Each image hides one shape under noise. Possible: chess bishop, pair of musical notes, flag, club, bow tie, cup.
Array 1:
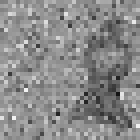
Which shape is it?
chess bishop
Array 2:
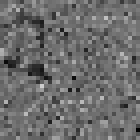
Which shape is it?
pair of musical notes
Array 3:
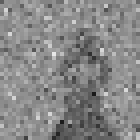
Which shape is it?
chess bishop
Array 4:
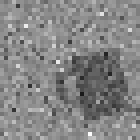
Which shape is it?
cup
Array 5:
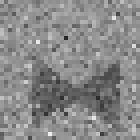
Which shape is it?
bow tie
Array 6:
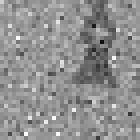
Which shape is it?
chess bishop
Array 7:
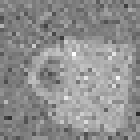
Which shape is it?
cup
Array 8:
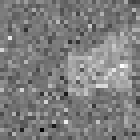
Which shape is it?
flag
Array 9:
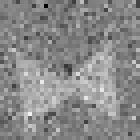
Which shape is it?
bow tie
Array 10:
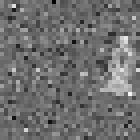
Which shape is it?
chess bishop
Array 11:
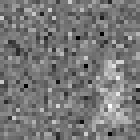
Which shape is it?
chess bishop
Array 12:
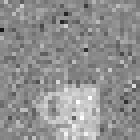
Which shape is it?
cup
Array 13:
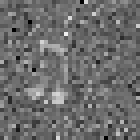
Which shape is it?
pair of musical notes
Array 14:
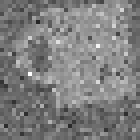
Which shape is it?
cup
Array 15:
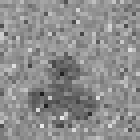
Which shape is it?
club
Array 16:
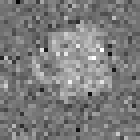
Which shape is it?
cup
